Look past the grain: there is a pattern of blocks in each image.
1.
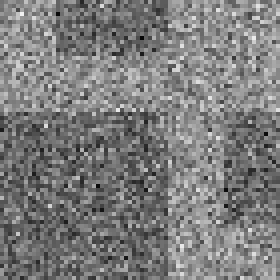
mirrored about the diagonal from the bottom left
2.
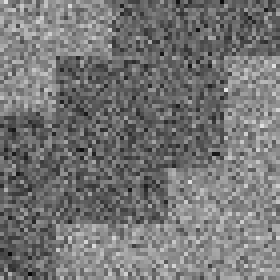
mirrored about the diagonal from the top left
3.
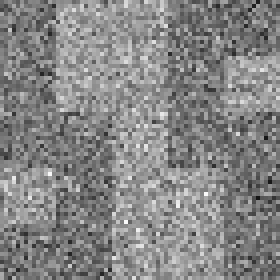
the same after a half turn
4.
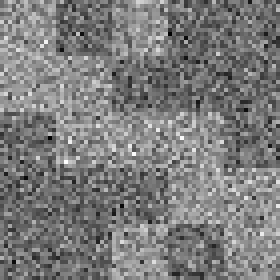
the same after a half turn
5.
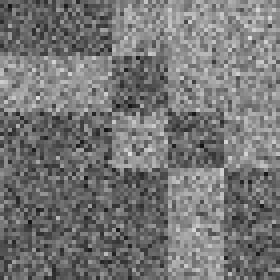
mirrored about the diagonal from the bottom left
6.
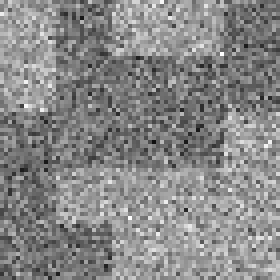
no symmetry
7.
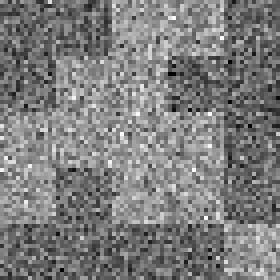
mirrored about the diagonal from the top left
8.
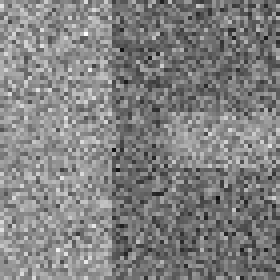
top and bottom mirror each other
